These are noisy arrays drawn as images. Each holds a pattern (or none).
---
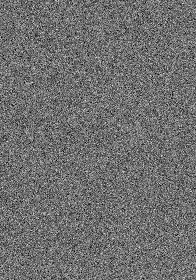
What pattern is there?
only noise
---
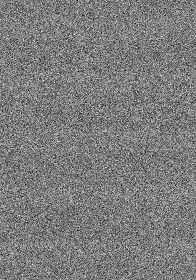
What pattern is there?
horizontal stripes
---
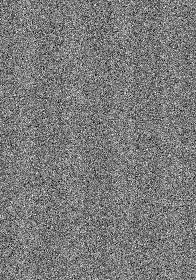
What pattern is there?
vertical stripes
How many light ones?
4
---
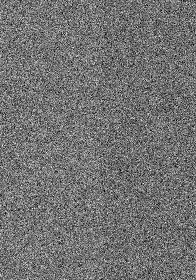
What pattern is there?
a sharp edge
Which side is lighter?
left
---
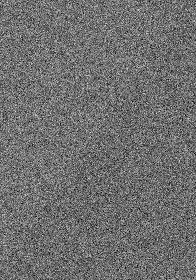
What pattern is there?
a sharp edge
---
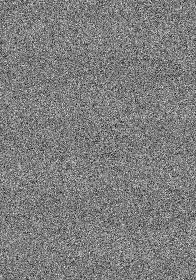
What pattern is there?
horizontal stripes
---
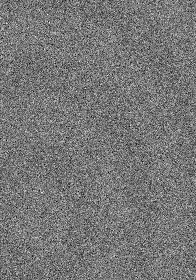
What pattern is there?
rings round one point
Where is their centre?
bottom left
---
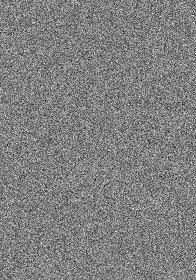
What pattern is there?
only noise
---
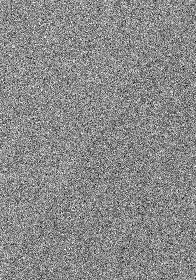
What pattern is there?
a sharp edge
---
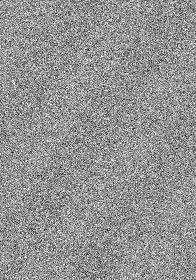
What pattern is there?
diagonal stripes
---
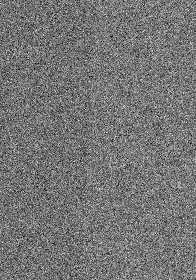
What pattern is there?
a sharp edge
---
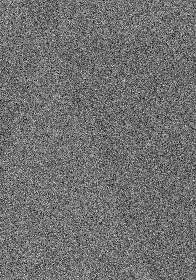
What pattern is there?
spokes from one point
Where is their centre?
top left
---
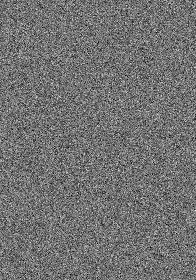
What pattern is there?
only noise
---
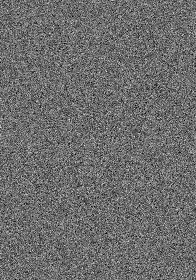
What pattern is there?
only noise
